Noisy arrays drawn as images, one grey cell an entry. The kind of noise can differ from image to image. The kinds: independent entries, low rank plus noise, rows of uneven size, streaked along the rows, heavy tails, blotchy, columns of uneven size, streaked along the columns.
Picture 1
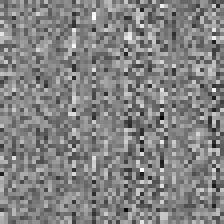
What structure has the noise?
columns of uneven size
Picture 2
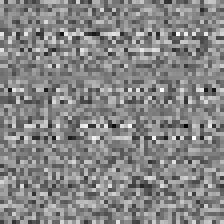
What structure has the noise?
rows of uneven size
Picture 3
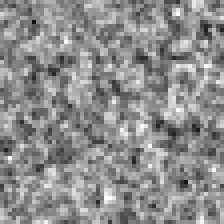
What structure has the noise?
blotchy
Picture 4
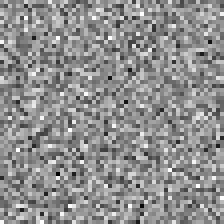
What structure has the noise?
independent entries
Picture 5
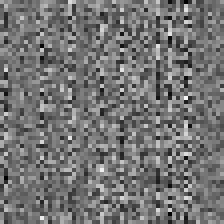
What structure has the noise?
columns of uneven size
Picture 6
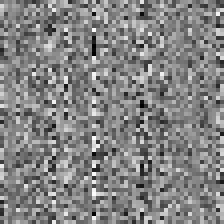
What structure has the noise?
columns of uneven size
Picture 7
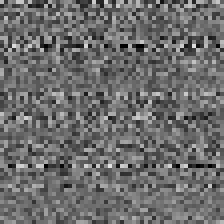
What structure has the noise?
rows of uneven size
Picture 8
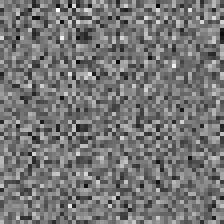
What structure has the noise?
low rank plus noise
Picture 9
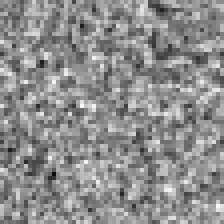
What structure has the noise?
blotchy
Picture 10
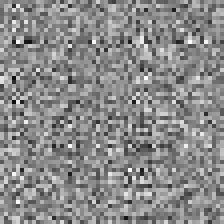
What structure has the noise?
low rank plus noise
